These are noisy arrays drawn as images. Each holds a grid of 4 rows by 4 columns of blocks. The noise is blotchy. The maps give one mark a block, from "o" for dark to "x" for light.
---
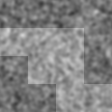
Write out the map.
oooo
xxxo
oxxo
ooxx
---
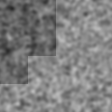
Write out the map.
ooxx
ooxx
oxxx
xxxx
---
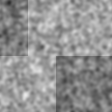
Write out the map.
oxxx
oxxx
xxoo
xxoo
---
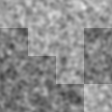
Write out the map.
xxxx
oxxo
ooxo
ooox
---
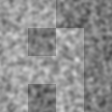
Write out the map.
xxoo
xoxo
xxxo
xoxo
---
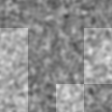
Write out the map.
oooo
xoox
xoox
xoxo
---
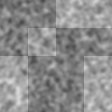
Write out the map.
ooxx
oxoo
xoox
xoox
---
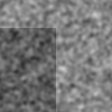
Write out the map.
xxxx
ooxx
ooxx
ooxx
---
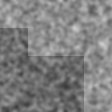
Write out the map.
xxxx
oxxx
ooox
ooox
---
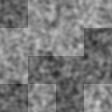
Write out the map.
oxxx
xxxo
xooo
oxox
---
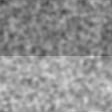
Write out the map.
oooo
oooo
xxxx
xxxx
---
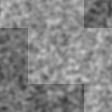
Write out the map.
xxxo
oxxx
oxxx
ooox
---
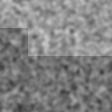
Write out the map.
xxxx
oxxx
oooo
oooo
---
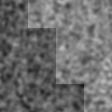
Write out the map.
oxxx
ooxx
ooxx
ooox
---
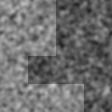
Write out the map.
xxoo
xxoo
xooo
xxxo
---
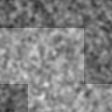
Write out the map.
oooo
xxxo
xxxo
oxxx
